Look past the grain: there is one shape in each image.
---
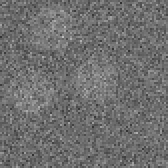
three dots
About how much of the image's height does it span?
two thirds
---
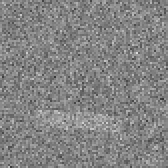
bar
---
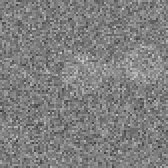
dumbbell
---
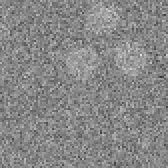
three dots
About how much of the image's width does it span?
half
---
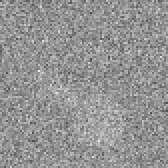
lollipop
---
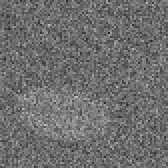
ellipse
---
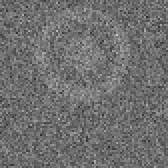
bullseye
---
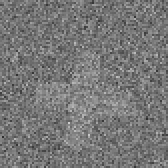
cross
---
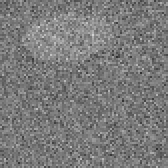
ellipse
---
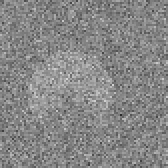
disc with a wedge cut out
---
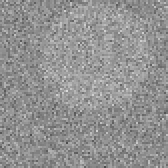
disc
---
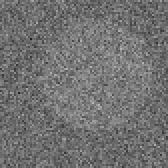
disc
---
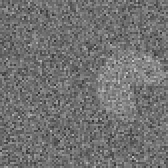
disc with a wedge cut out
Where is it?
middle right
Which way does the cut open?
down and right
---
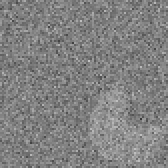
disc with a wedge cut out
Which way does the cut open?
up and right
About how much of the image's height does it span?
half
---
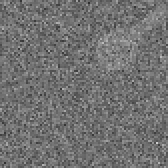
lollipop
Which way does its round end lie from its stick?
down and left
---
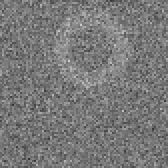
ring
